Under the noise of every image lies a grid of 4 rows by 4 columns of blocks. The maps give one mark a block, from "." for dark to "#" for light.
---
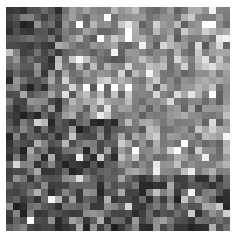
. # # #
. # # #
. . # #
. . . .
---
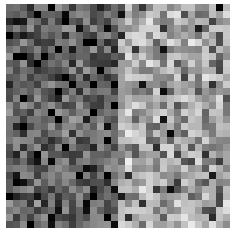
. . # #
. . # #
. . # #
. . # #
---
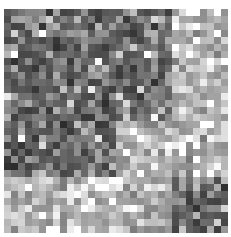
. . . #
. . . #
. . # #
# # # .
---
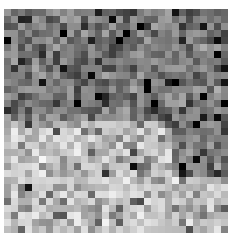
. . . .
. . . .
# # # .
# # # #
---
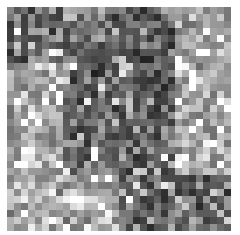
. . . #
# . . #
# . . #
# # . .
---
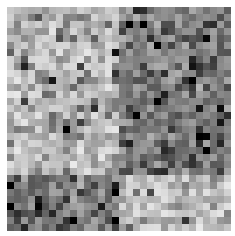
# # . .
# # . .
# # . .
. . # #
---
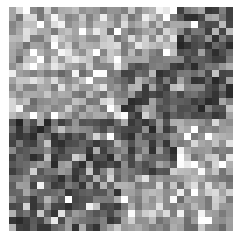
# # # .
# # . .
. . . #
. . # #
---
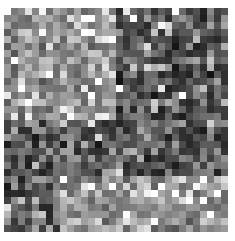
# # . .
# # . .
. . . .
. # # #
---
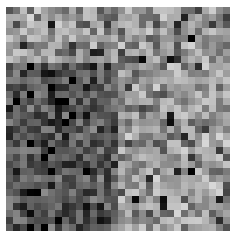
# # # #
. . # #
. . # #
. . # #
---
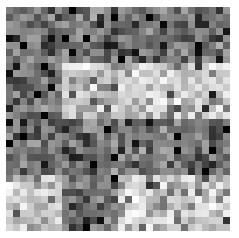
. . . .
. # # #
. . . .
# . # #
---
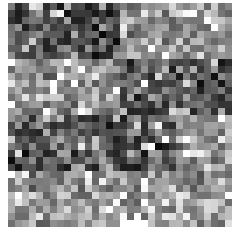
. . # #
# # . .
. . . #
# # # #
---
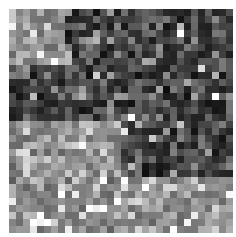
# . . .
. . . .
# # . .
# # # #
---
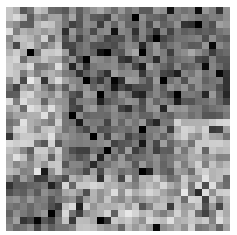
# . . .
# . . .
# . . #
. # # #
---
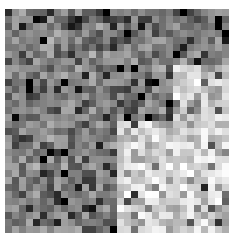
. . . .
. . . #
. . # #
. . # #
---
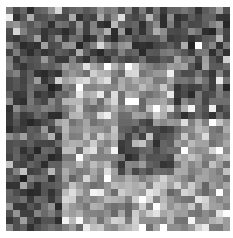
. . . .
. # # .
. # . #
. # # #
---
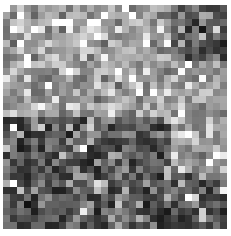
# # # .
# # # #
. . . #
. . . .
